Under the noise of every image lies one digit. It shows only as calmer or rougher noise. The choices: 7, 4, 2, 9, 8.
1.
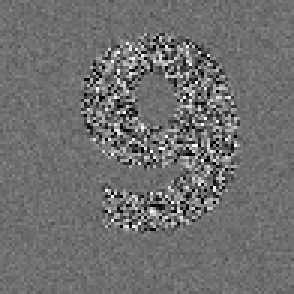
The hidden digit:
9
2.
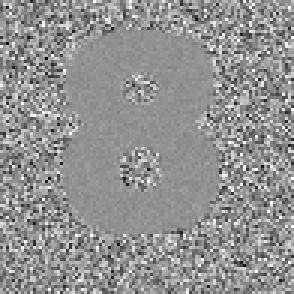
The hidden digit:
8
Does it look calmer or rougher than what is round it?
calmer
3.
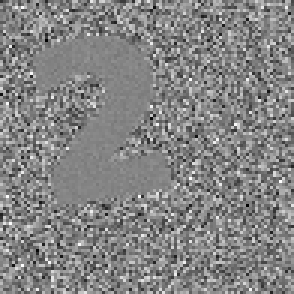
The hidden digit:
2
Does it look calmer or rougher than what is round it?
calmer
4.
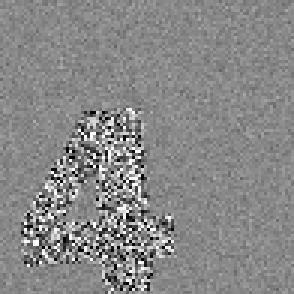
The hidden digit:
4
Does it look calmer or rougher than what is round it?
rougher
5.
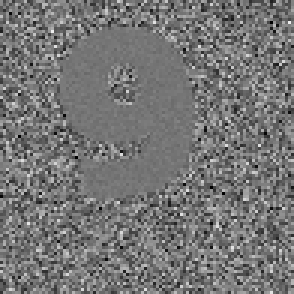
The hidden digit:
9
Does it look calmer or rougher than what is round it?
calmer
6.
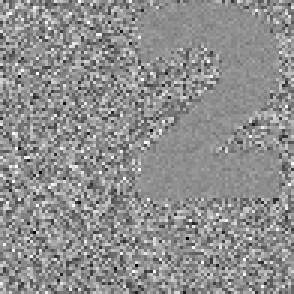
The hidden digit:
2
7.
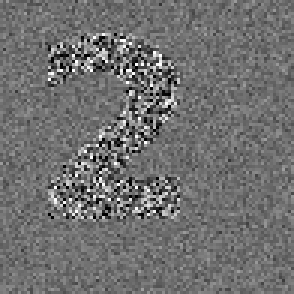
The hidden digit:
2
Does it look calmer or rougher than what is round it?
rougher
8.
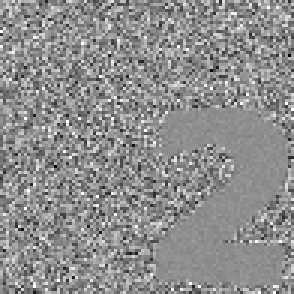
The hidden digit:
2
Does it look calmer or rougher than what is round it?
calmer
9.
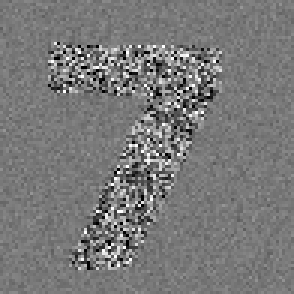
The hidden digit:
7
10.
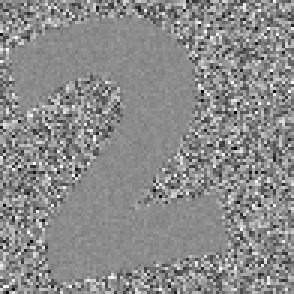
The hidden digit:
2
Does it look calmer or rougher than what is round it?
calmer
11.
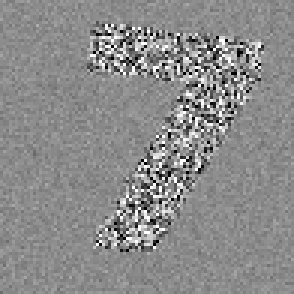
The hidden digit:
7
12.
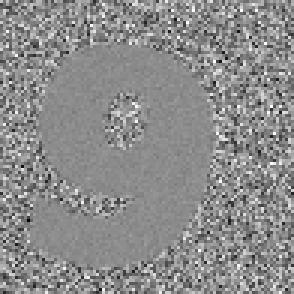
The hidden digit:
9
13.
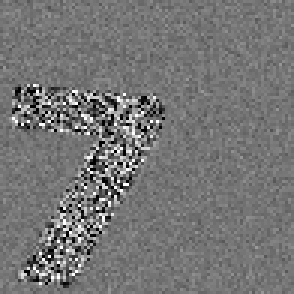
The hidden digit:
7
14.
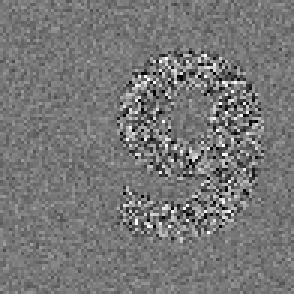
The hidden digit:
9
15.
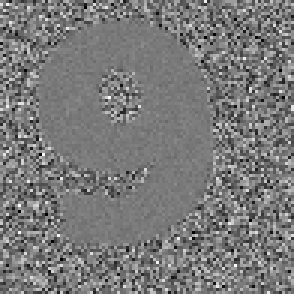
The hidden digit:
9
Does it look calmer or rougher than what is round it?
calmer
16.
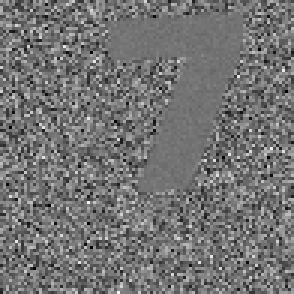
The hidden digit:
7
